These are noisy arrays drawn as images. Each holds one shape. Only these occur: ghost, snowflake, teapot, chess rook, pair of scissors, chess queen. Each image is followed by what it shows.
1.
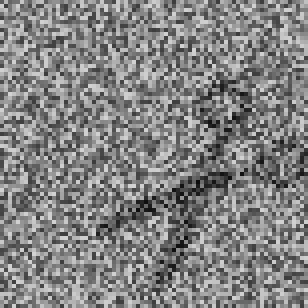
pair of scissors
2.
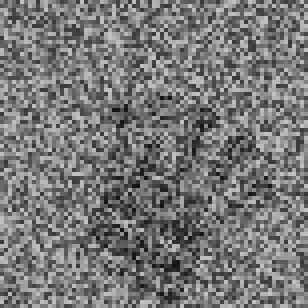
chess queen
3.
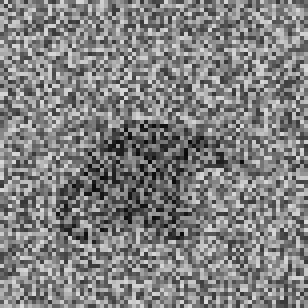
teapot
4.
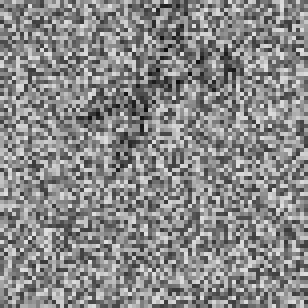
pair of scissors
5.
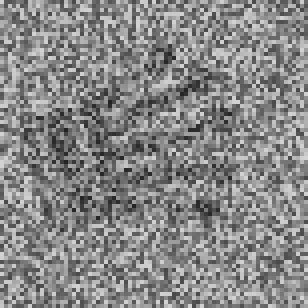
chess queen
